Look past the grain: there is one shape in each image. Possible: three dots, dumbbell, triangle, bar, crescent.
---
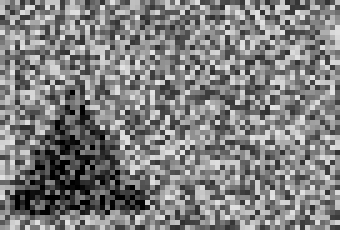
dark triangle
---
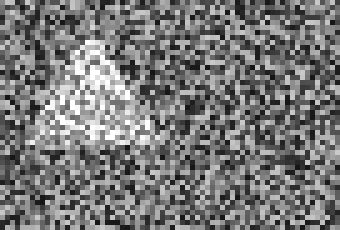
light triangle
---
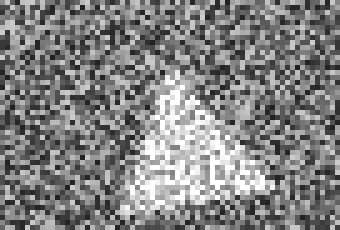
light triangle
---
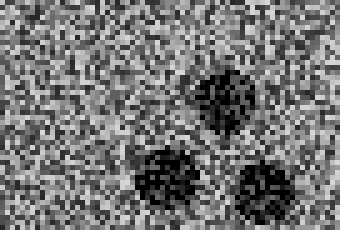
dark three dots
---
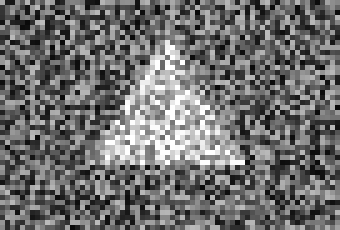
light triangle
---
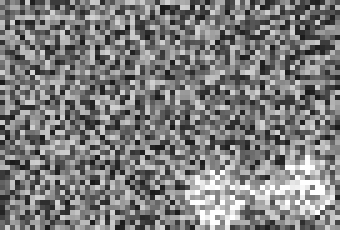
light dumbbell, bottom right
